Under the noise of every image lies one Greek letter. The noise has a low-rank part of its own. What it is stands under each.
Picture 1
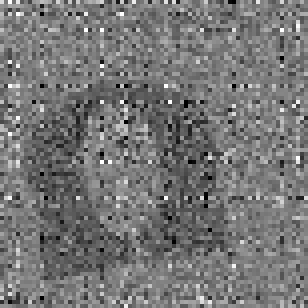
omega
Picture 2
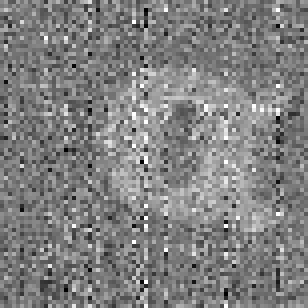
alpha
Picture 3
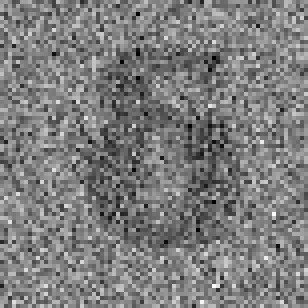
delta
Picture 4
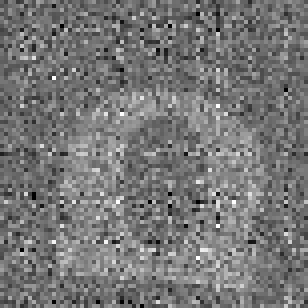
omega
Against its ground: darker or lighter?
lighter
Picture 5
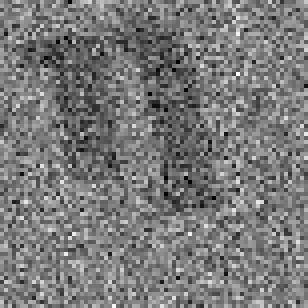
eta
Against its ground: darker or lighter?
darker
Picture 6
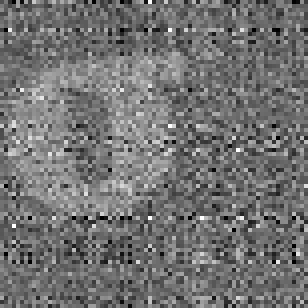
sigma
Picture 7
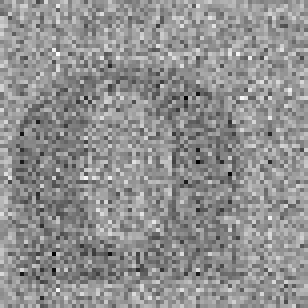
omega
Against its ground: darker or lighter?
darker
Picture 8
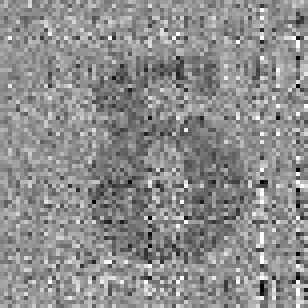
delta
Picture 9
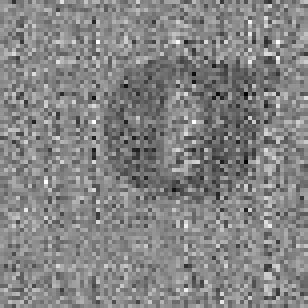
sigma
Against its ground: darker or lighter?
darker
